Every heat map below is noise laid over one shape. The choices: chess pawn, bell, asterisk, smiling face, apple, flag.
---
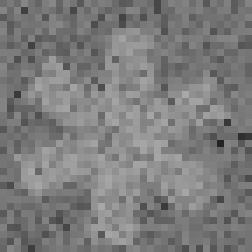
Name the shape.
asterisk
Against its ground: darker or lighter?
lighter
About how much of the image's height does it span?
nearly all
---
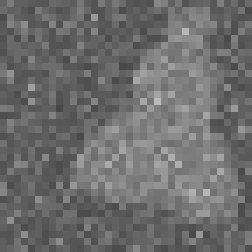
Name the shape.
chess pawn
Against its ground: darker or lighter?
lighter
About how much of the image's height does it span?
nearly all
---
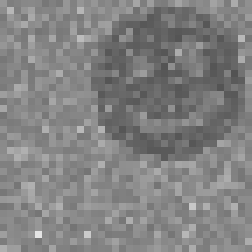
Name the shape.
smiling face
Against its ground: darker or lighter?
darker
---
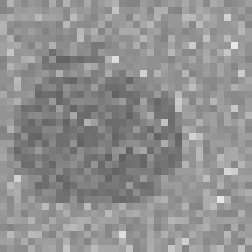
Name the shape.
apple
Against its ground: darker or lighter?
darker
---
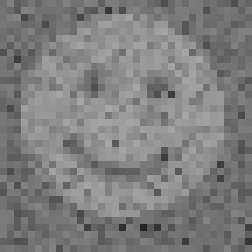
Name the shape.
smiling face
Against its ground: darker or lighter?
lighter
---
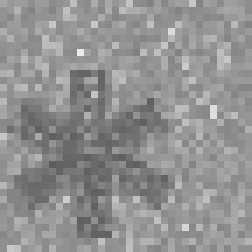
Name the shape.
asterisk
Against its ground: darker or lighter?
darker
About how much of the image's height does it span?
two thirds
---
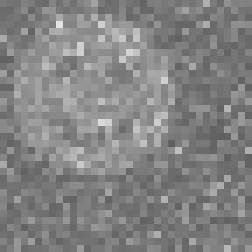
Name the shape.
smiling face
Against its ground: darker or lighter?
lighter
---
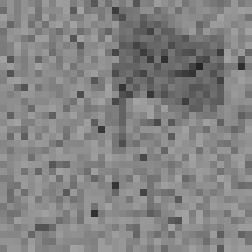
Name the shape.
flag
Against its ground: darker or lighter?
darker
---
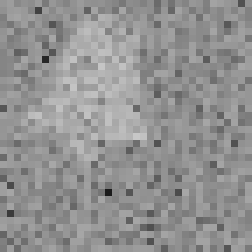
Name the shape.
bell
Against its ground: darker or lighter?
lighter
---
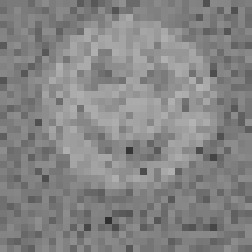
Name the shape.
smiling face
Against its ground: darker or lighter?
lighter
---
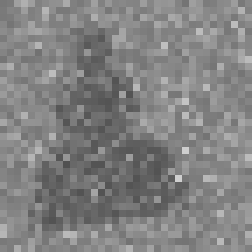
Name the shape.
chess pawn
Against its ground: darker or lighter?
darker
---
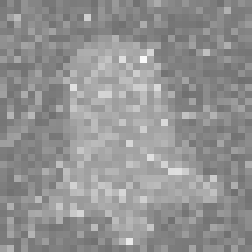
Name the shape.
bell
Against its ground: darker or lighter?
lighter
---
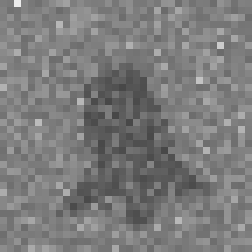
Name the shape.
bell
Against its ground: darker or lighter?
darker
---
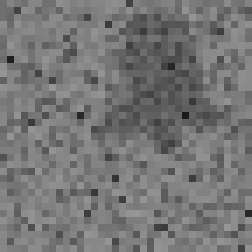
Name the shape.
bell
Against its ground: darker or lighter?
darker
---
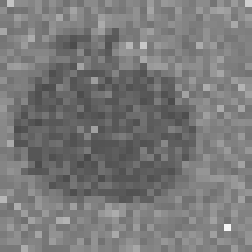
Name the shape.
apple
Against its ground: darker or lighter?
darker
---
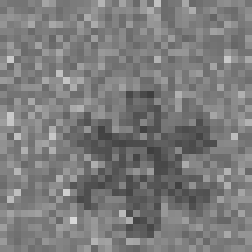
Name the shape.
asterisk
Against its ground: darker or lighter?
darker
